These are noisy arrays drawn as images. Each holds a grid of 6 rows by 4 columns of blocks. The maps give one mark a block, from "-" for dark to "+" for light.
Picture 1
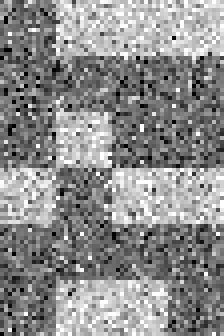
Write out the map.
- + + +
- - - -
- + - -
+ - + +
- - - -
- + + -
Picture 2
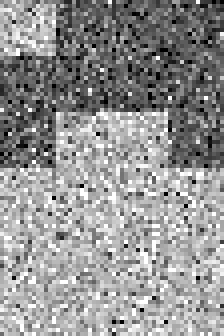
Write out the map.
+ - - -
- - - -
- + + -
+ + + +
+ + + +
+ + + +
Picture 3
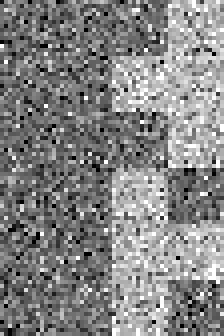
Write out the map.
- - - +
- - + +
- - - +
- - + -
- - + +
- - + -
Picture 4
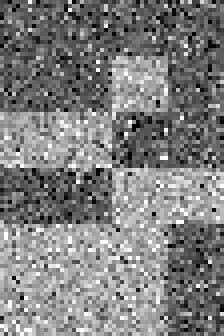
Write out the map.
- - - -
- - + -
+ + - -
- - + +
+ + + -
+ + + -
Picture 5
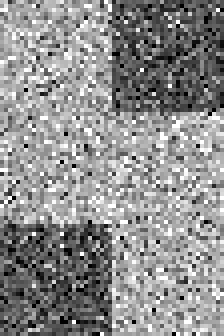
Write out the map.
+ + - -
+ + - -
+ + + +
+ + + +
- - + +
- - + +
